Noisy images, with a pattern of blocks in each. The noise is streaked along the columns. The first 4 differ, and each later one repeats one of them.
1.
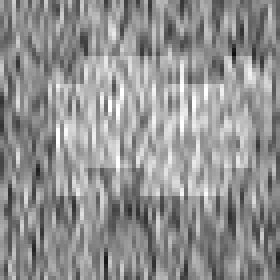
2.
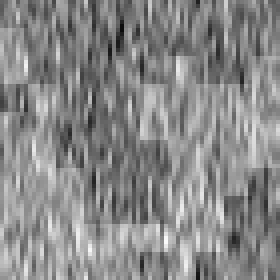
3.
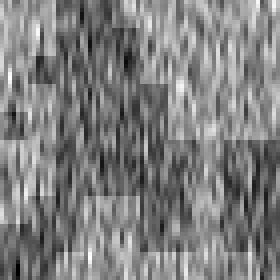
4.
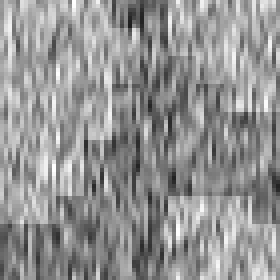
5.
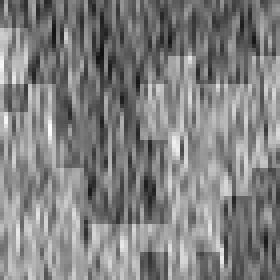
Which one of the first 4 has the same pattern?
2
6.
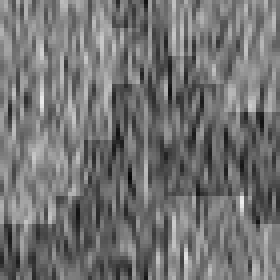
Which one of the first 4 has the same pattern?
4
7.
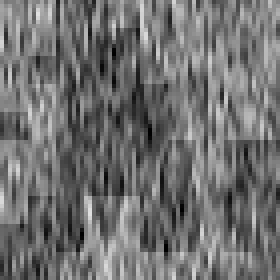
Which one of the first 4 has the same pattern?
3
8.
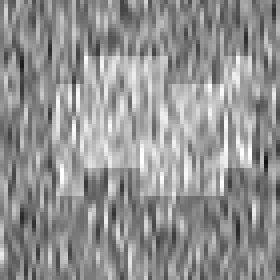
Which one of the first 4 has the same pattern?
1
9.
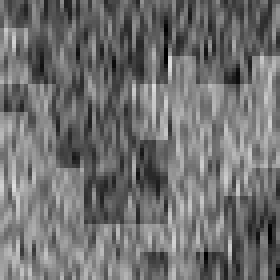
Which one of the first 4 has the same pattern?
2
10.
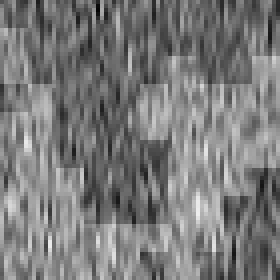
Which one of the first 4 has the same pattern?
2
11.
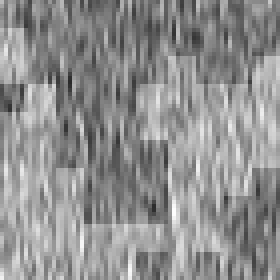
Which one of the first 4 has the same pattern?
2
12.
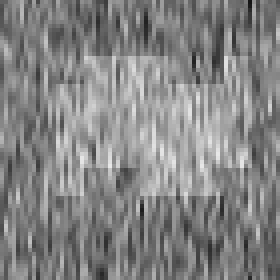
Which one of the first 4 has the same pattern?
1
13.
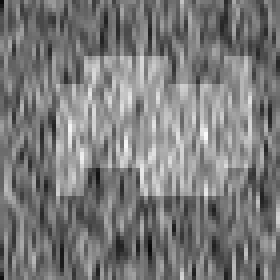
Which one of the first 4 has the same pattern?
1
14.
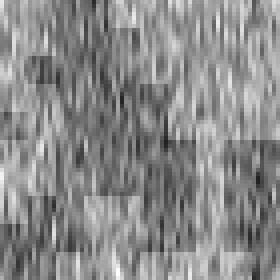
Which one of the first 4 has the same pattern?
3
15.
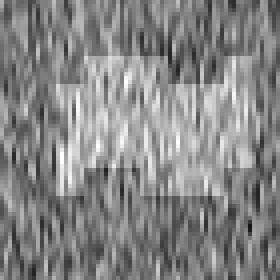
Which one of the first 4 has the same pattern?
1
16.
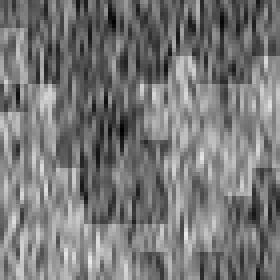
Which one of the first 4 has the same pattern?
2
